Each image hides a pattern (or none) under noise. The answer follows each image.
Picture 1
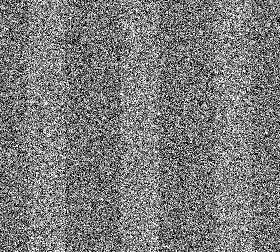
vertical stripes
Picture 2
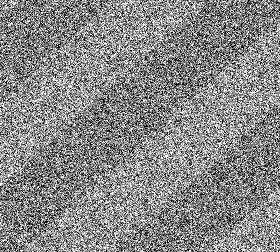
diagonal stripes
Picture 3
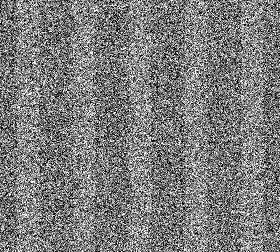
vertical stripes
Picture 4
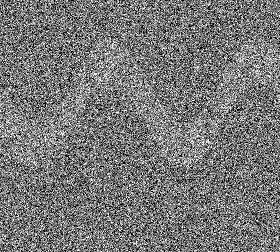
a wavy band
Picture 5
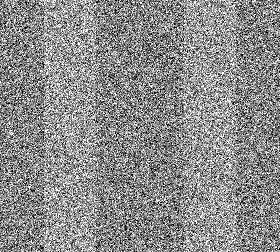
vertical stripes
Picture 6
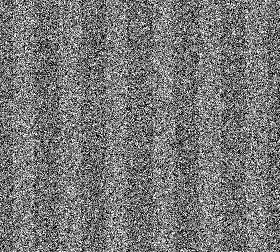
vertical stripes
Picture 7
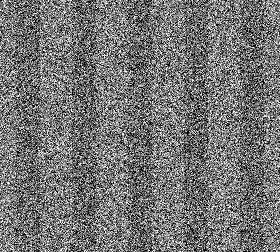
vertical stripes
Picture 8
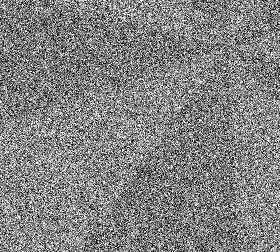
spokes from one point
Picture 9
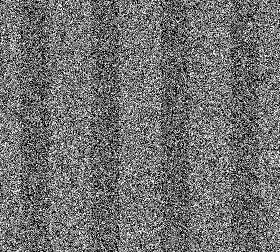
vertical stripes
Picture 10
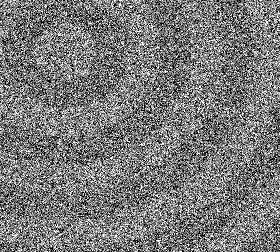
rings round one point
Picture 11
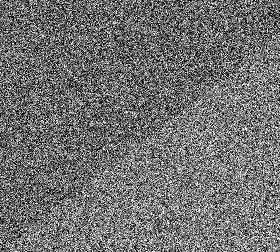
a sharp edge
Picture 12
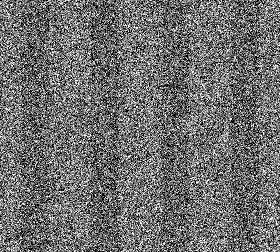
vertical stripes
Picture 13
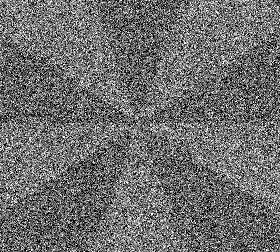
spokes from one point
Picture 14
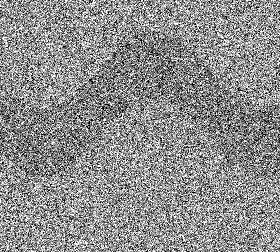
a wavy band
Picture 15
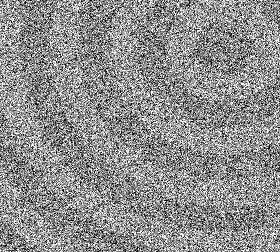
rings round one point
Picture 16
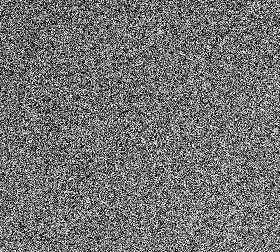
a smooth slope
